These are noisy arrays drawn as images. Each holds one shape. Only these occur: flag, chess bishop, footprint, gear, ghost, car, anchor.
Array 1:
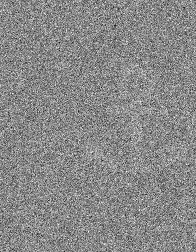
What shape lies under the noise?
anchor
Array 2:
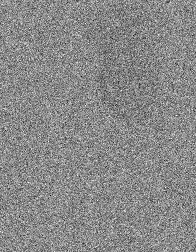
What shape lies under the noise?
footprint
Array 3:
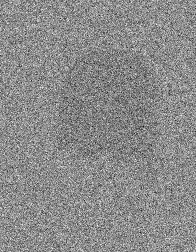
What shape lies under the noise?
ghost
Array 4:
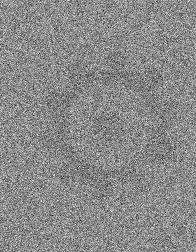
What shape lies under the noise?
gear
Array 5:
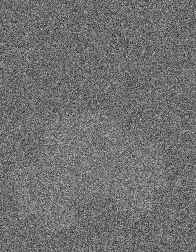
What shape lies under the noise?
car
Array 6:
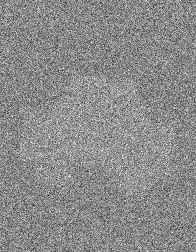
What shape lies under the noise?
car
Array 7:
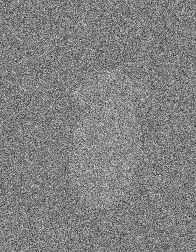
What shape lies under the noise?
footprint
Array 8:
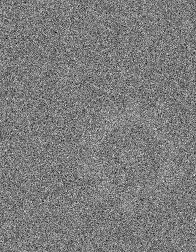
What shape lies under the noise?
gear
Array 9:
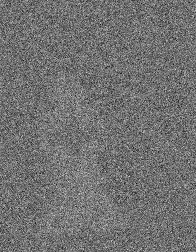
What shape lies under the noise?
chess bishop
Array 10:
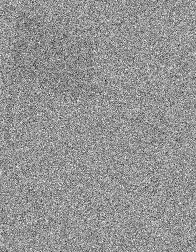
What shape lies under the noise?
flag
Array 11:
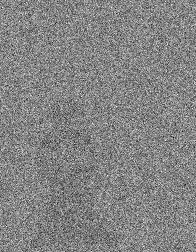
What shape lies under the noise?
chess bishop
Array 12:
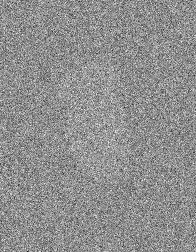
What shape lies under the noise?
footprint
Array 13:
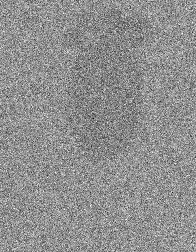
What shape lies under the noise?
footprint
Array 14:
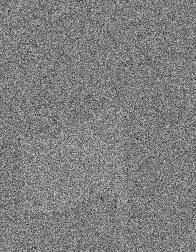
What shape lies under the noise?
flag
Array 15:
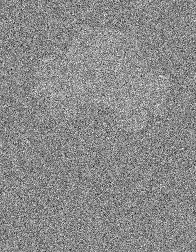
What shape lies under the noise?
car
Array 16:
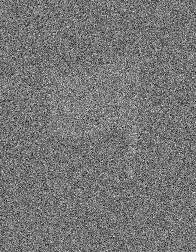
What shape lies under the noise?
flag
